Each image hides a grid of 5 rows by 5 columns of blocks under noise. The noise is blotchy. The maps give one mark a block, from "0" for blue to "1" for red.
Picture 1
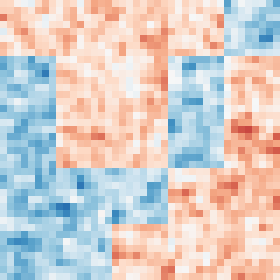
11110
01101
01101
00011
00111
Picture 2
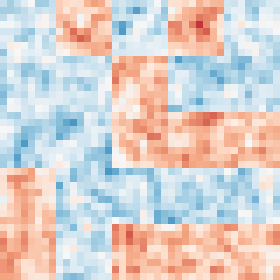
01010
00100
00111
10000
10111
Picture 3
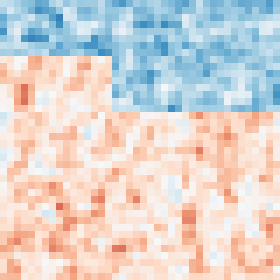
00000
11000
11111
11111
11111
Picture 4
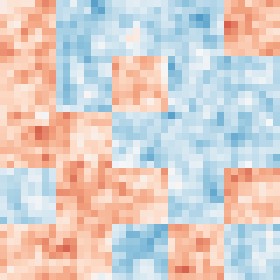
10001
10100
11000
01101
11010
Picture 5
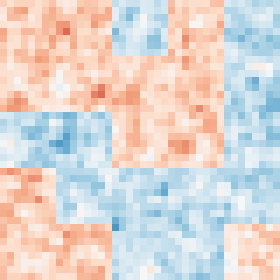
11010
11110
00110
10000
11001
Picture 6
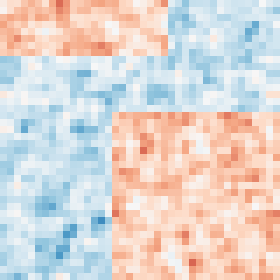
11100
00000
00111
00111
00111
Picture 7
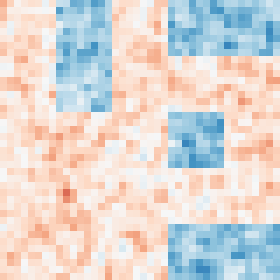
10100
10111
11101
11111
11100
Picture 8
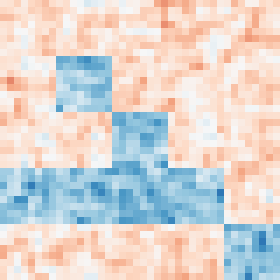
11111
10111
11011
00001
11110
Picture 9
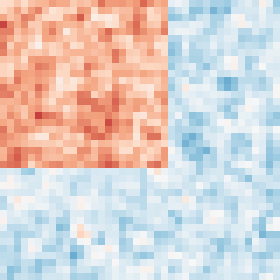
11100
11100
11100
00000
00000
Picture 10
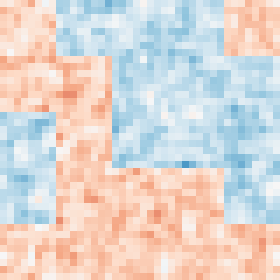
10001
11000
01000
01110
11111
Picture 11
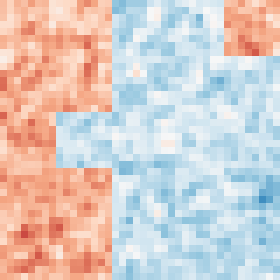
11001
11000
10000
11000
11000
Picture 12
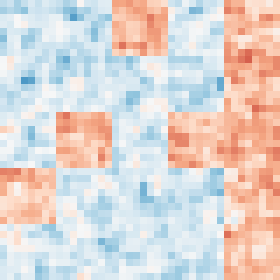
00101
00001
01011
10001
00001
